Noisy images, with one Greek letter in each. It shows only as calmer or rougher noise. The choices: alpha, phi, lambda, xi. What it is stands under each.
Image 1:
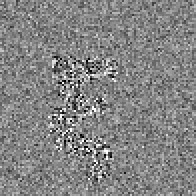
xi
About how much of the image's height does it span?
two thirds
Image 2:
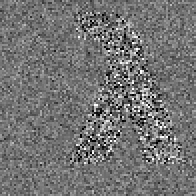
lambda
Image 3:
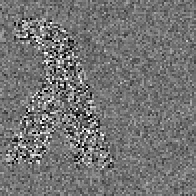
lambda
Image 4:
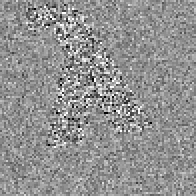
lambda
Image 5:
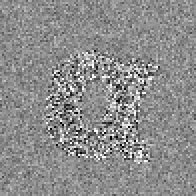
alpha
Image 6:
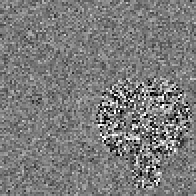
phi
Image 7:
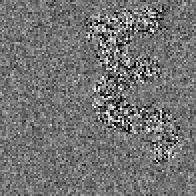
xi
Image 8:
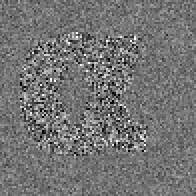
alpha
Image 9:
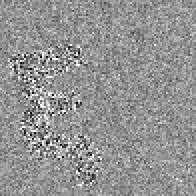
xi
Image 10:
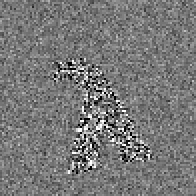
lambda
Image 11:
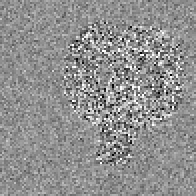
phi
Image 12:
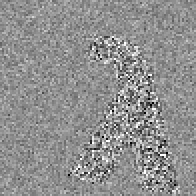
lambda
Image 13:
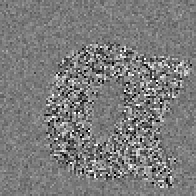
alpha
